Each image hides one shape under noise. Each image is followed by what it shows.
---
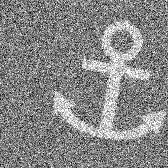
anchor
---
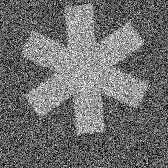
asterisk
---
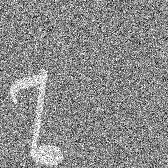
musical note
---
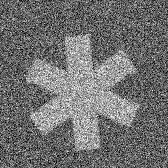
asterisk
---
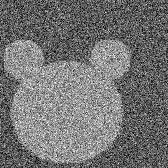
bear's head
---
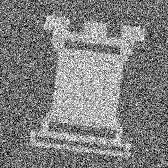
chess rook
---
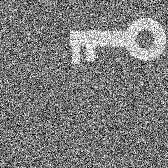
key
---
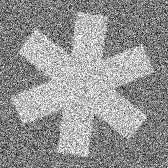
asterisk
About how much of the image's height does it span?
nearly all
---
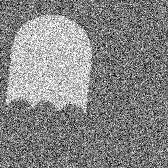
ghost
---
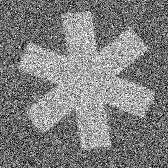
asterisk
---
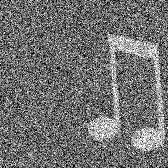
pair of musical notes
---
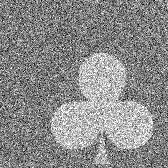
club
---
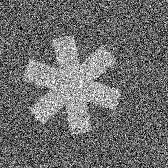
asterisk
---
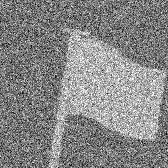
flag
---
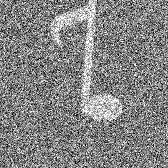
musical note
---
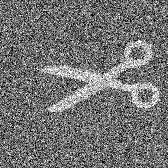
pair of scissors
